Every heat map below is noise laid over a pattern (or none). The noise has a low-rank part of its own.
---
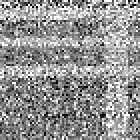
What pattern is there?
bands of rows crossing bands of columns
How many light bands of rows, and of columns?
3 and 1
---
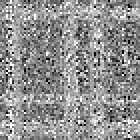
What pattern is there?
bands of rows crossing bands of columns
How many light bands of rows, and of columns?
3 and 3
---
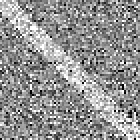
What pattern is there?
a diagonal band
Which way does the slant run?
top left to bottom right
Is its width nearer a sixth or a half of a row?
a sixth
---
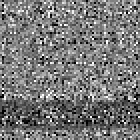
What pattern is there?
one band of rows
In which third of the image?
bottom
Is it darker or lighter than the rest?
darker
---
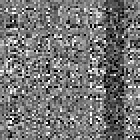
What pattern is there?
one band of columns
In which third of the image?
right
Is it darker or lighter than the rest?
darker
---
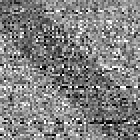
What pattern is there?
a diagonal band
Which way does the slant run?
top left to bottom right
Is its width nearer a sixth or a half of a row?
a half
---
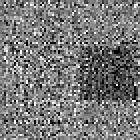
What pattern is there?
one block
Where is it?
middle right
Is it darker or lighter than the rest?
darker
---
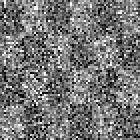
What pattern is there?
a checkerboard
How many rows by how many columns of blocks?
4 by 6
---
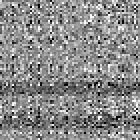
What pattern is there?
bands of rows
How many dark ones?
2
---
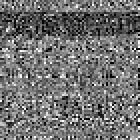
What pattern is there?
one band of rows
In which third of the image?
top
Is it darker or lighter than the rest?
darker
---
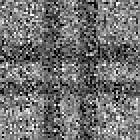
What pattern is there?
bands of rows crossing bands of columns
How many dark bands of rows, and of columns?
2 and 2
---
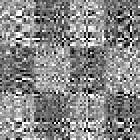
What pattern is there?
a checkerboard
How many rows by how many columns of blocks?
3 by 4
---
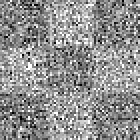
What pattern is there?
a checkerboard
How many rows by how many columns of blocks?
3 by 3
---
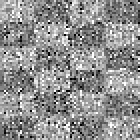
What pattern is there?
a checkerboard
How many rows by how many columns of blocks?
6 by 4
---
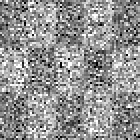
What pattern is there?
a checkerboard
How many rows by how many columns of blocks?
3 by 5
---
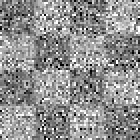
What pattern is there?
a checkerboard
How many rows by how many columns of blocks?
4 by 4
